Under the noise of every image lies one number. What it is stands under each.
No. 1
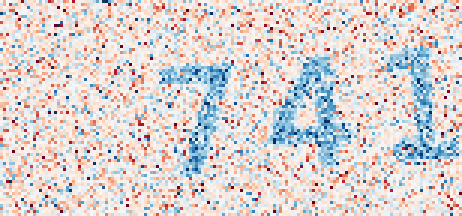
741
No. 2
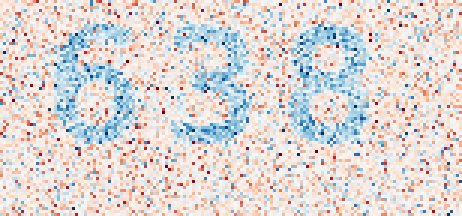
638
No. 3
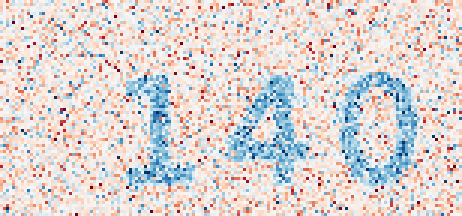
140
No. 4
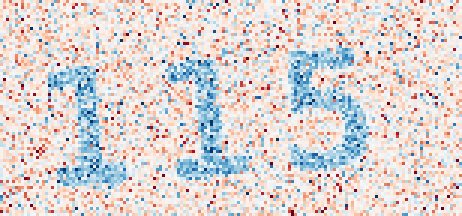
115
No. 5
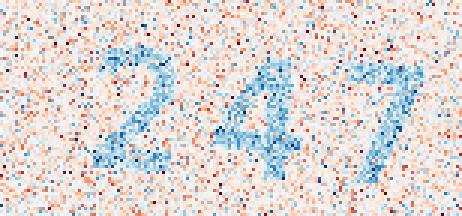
247
